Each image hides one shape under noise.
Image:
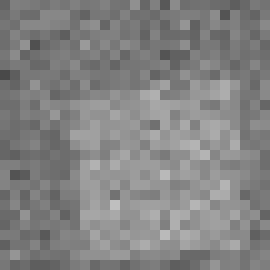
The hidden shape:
square
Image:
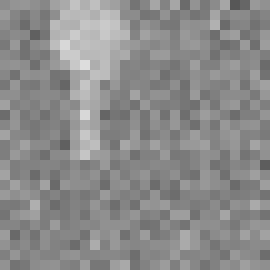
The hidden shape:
lollipop
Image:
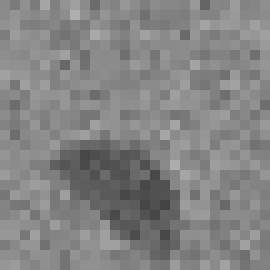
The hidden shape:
half disc
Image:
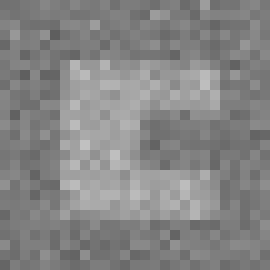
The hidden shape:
square with a notch
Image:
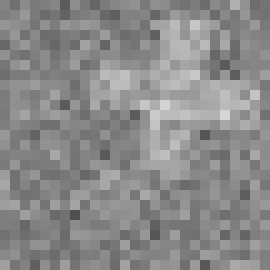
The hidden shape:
cross
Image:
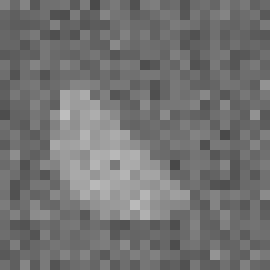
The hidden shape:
half disc
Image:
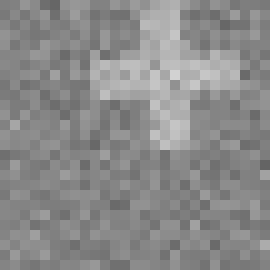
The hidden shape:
cross
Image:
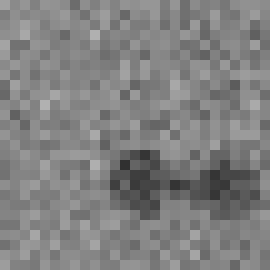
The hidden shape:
dumbbell
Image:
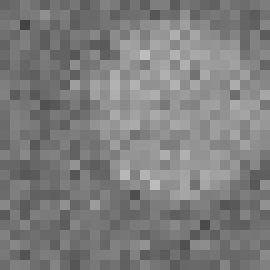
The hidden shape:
disc
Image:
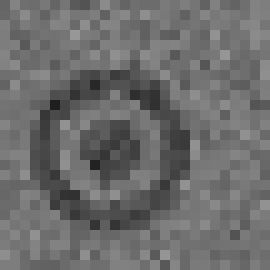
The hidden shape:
bullseye
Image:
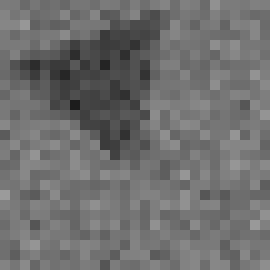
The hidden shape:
triangle
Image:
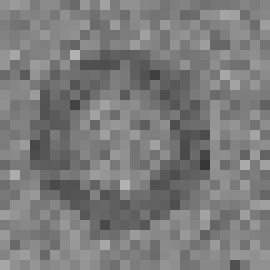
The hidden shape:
ring
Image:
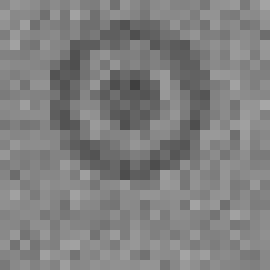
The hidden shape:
bullseye
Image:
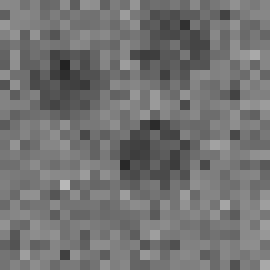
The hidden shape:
three dots
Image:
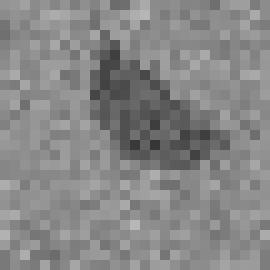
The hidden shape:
half disc
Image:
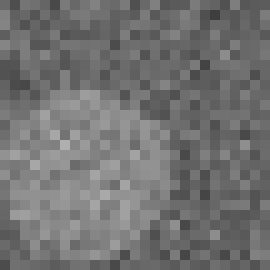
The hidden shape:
disc
